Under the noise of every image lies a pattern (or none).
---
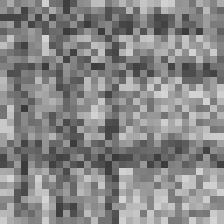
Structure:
bands of rows crossing bands of columns
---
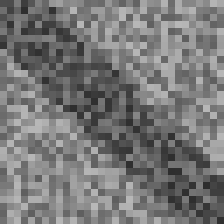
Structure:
a diagonal band
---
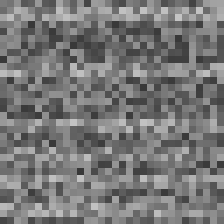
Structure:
bands of rows
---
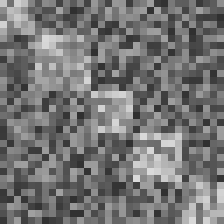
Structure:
blocks along the diagonal
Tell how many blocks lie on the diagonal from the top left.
5
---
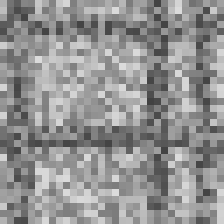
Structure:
bands of rows crossing bands of columns
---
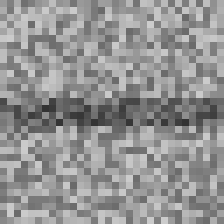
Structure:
one band of rows
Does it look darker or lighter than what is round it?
darker
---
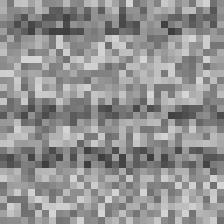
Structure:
bands of rows
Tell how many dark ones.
3
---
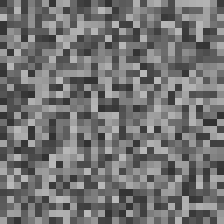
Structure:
only noise
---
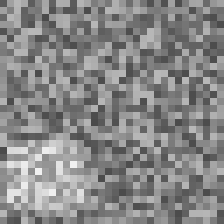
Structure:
one block
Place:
bottom left
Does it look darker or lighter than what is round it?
lighter
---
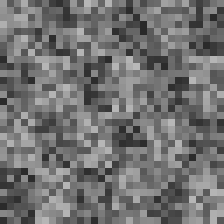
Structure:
a checkerboard
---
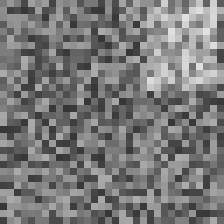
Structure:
one block
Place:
top right
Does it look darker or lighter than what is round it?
lighter
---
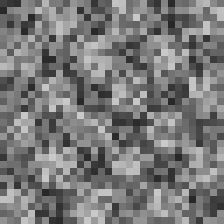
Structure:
a checkerboard
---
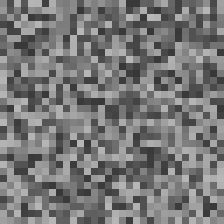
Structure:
only noise
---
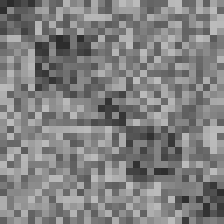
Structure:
blocks along the diagonal
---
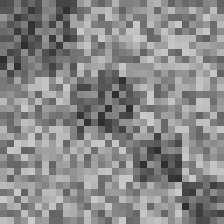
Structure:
blocks along the diagonal
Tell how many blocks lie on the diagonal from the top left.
4
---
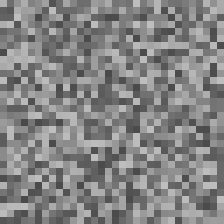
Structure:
only noise
